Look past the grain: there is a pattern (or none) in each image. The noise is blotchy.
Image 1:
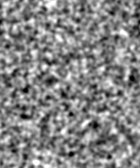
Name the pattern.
only noise
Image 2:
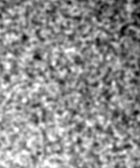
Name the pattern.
a smooth slope
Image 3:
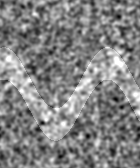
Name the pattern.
a wavy band
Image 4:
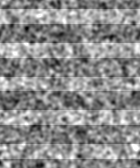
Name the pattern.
horizontal stripes
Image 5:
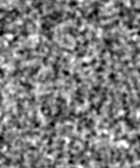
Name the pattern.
only noise
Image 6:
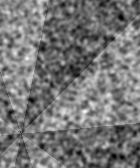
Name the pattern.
spokes from one point
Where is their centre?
bottom left
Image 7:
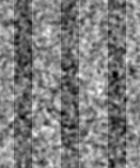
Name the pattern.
vertical stripes
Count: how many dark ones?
3
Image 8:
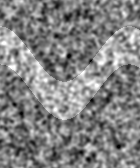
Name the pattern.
a wavy band
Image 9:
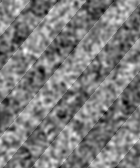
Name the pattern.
diagonal stripes
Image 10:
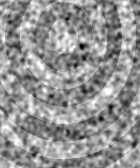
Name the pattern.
rings round one point
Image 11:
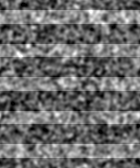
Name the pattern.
horizontal stripes
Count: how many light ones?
5
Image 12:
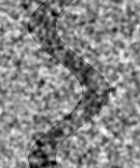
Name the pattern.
a wavy band
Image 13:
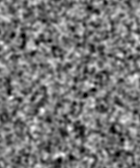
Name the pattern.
only noise
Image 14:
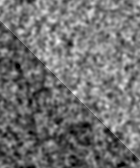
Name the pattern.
a sharp edge
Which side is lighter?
top right
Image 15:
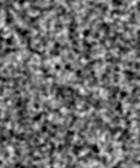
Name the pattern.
only noise
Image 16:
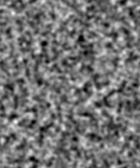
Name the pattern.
only noise
